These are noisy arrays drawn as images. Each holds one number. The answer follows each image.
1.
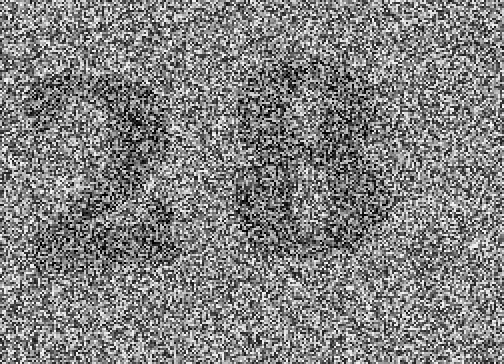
28
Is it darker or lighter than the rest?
darker
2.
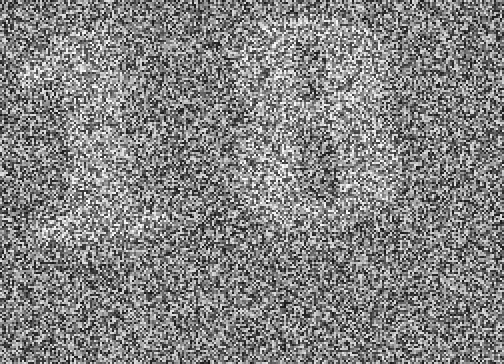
18
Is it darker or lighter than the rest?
lighter
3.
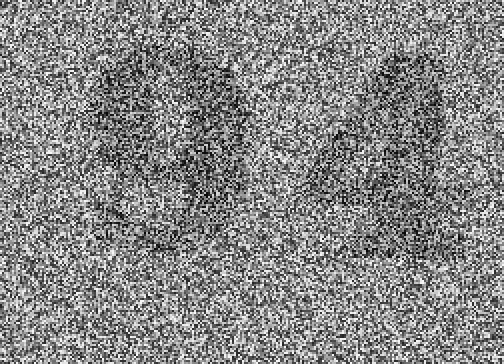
94
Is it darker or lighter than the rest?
darker
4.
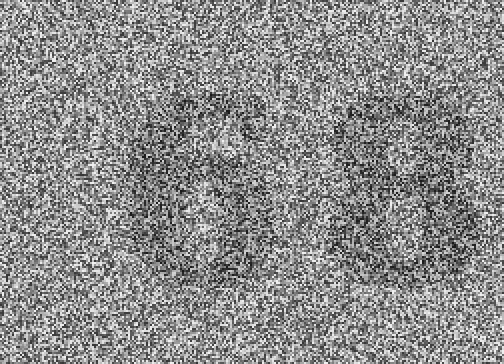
68
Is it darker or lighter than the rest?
darker
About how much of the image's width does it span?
two thirds
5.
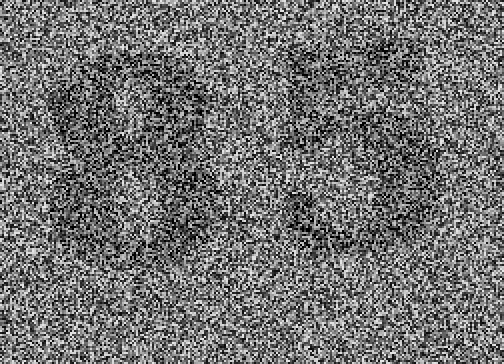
85
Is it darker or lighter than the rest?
darker
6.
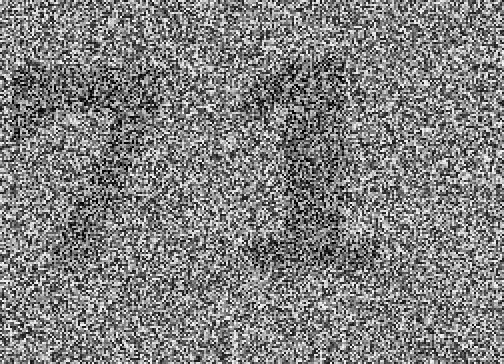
71
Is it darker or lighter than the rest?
darker
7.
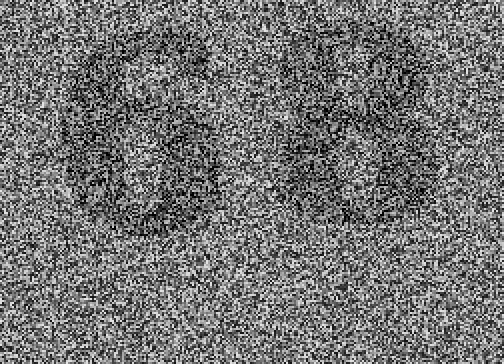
68
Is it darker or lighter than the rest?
darker
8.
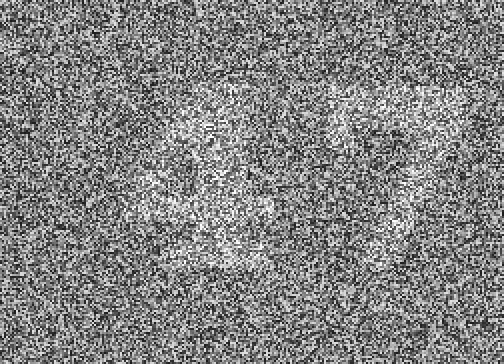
47
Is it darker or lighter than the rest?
lighter
